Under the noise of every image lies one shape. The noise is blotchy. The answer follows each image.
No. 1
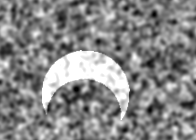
light crescent
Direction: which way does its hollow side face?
down
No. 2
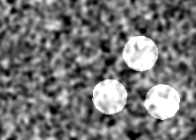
light three dots
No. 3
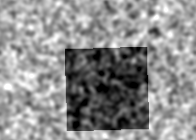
dark square
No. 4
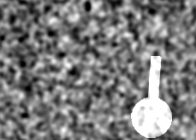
light lollipop
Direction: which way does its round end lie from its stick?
down
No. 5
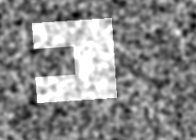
light square with a notch
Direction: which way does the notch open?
left
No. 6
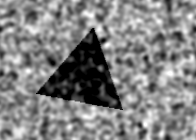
dark triangle
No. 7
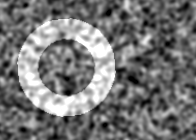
light ring
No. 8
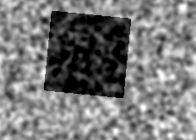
dark square
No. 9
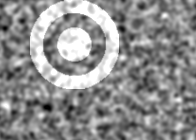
light bullseye
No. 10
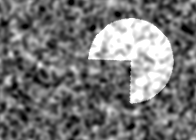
light disc with a wedge cut out
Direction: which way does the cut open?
down and left
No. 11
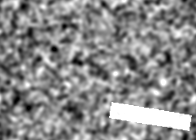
light bar, bottom right
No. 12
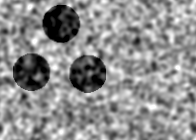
dark three dots
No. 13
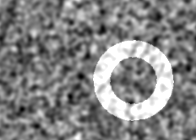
light ring
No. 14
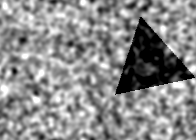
dark triangle
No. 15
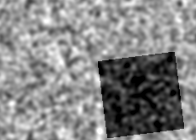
dark square
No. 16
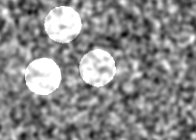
light three dots
